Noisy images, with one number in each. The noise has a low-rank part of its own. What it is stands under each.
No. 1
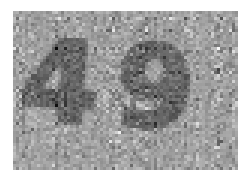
49
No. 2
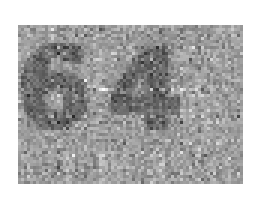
64
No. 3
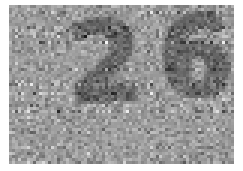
26
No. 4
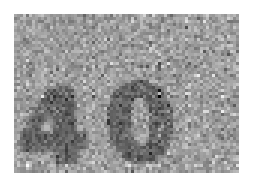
40
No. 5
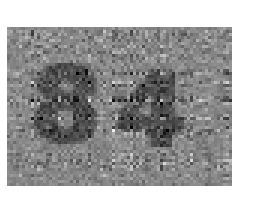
84
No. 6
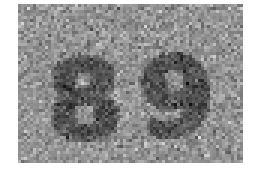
89
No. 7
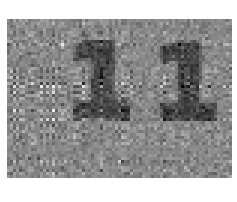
11
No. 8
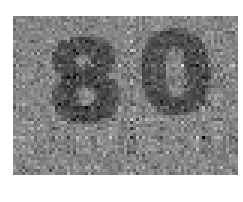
80
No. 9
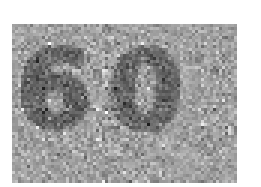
60
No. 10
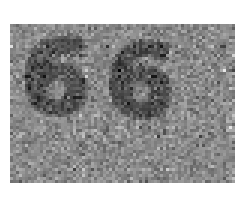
66
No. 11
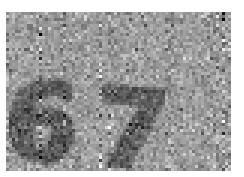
67
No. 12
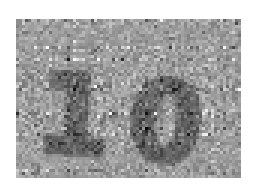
10
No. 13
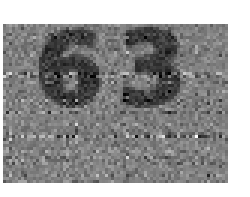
63
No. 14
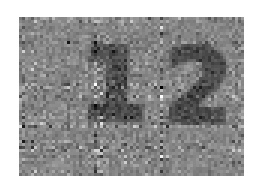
12
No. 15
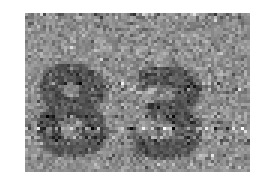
83
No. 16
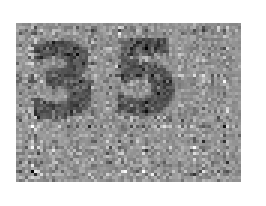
35
